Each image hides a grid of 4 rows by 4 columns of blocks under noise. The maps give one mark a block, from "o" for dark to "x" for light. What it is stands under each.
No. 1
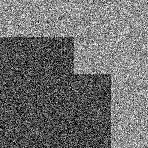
x x x x
o o x x
o o o x
o o o x
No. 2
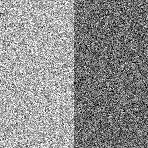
x x o o
x x o o
x x o o
x x o o
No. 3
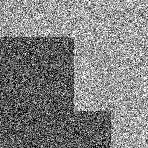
x x x x
o o x x
o o x x
o o o x
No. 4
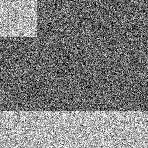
x o o o
o o o o
o o o o
x x x x
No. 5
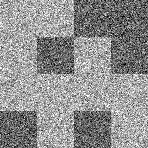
x x o o
x o x o
x x x x
o x o x
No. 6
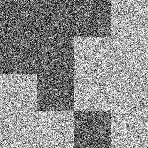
o o o x
o o x x
x o x x
x x o x
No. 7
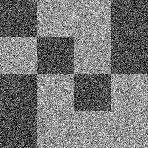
o x x o
x o x o
o x o x
o x x x
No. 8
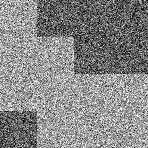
x o o o
x x o o
x x x x
o x x x
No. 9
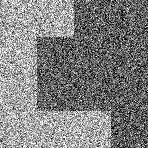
x x o o
x o o o
x o o o
x x x o
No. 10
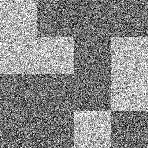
x o o o
x x o x
o o o x
o o x o
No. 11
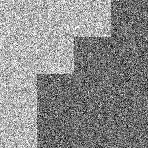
x x x o
x x o o
x o o o
x o o o
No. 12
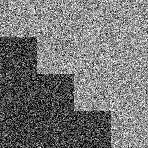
x x x x
o x x x
o o x x
o o o x
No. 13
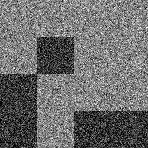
x x x x
x o x x
o x x x
o x o o
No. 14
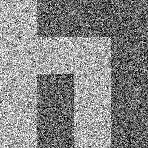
x o o o
x x x o
x o x o
x o x o
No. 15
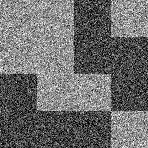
x x o x
x x o o
o x x o
o o o x
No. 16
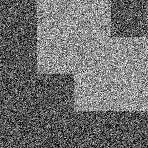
o x x o
o x x x
o o x x
o o o o
